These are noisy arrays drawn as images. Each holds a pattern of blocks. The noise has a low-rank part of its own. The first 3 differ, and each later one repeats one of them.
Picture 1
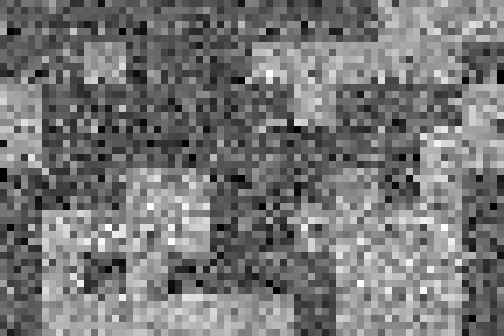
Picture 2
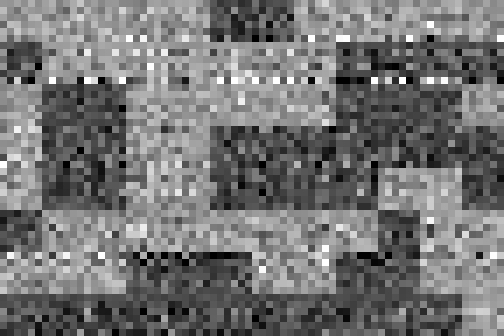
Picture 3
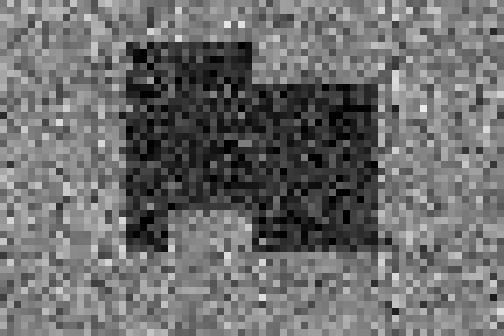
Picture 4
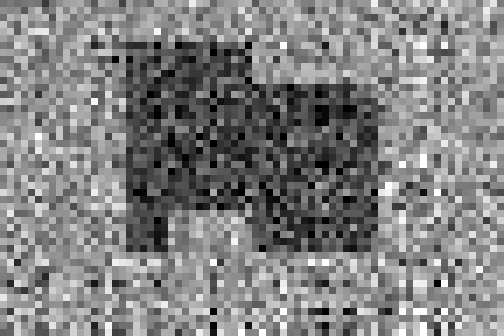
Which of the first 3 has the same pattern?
3
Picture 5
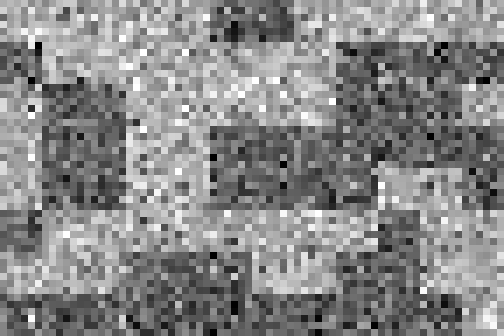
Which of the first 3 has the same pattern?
2
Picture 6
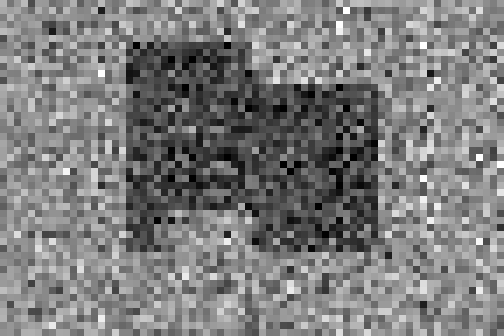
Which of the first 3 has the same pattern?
3
